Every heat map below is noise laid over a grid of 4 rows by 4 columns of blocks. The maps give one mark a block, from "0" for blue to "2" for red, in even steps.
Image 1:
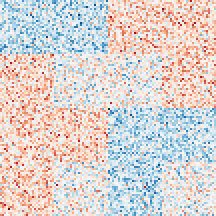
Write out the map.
0 0 2 2
2 1 1 2
2 2 0 0
2 1 0 1
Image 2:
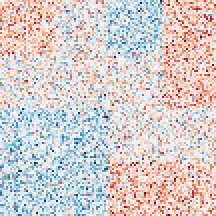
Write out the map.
2 1 0 2
1 1 1 2
0 0 1 1
0 0 2 2
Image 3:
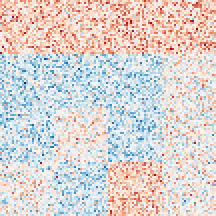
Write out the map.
2 2 2 2
0 0 0 1
0 1 0 1
1 0 2 1
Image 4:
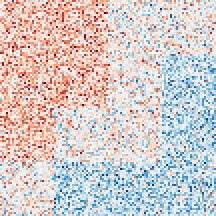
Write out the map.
2 2 1 1
2 2 1 0
2 1 1 0
1 0 0 0
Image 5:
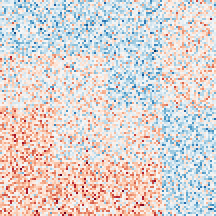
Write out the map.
0 0 0 1
1 1 0 1
2 1 1 0
2 2 2 0
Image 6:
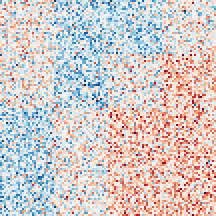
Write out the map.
1 0 0 1
1 0 1 2
0 1 2 2
0 1 2 2
